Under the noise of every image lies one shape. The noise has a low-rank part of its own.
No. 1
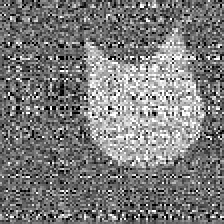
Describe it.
light cat's head
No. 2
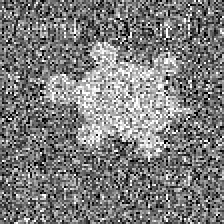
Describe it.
light turtle
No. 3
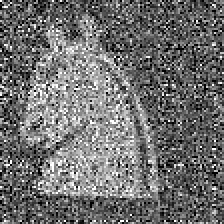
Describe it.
light chess knight
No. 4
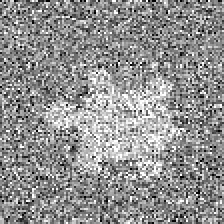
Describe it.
light turtle
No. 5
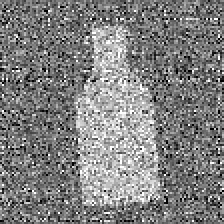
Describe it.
light bottle
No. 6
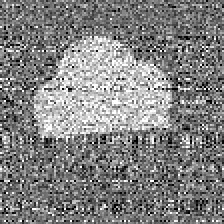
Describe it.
light cloud
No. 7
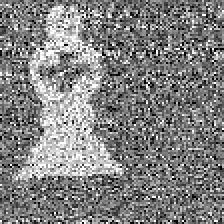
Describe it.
light chess bishop
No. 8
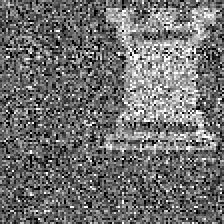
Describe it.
light chess rook
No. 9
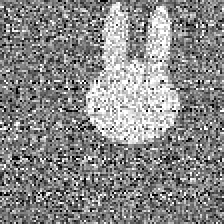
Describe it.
light rabbit's head
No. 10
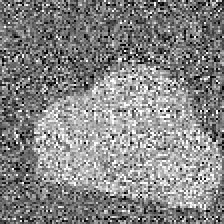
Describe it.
light cloud
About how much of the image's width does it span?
nearly all
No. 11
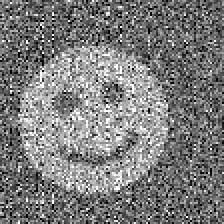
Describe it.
light smiling face
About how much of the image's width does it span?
two thirds
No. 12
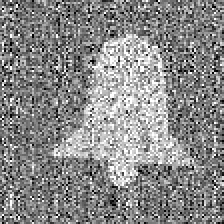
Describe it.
light bell
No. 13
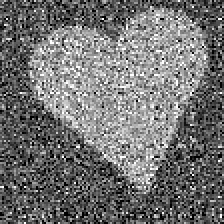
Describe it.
light heart
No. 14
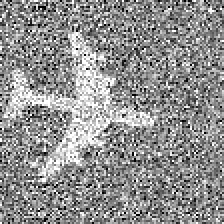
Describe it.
light airplane
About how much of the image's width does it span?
two thirds
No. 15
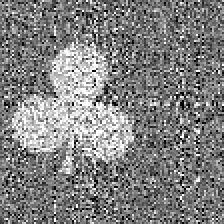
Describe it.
light club
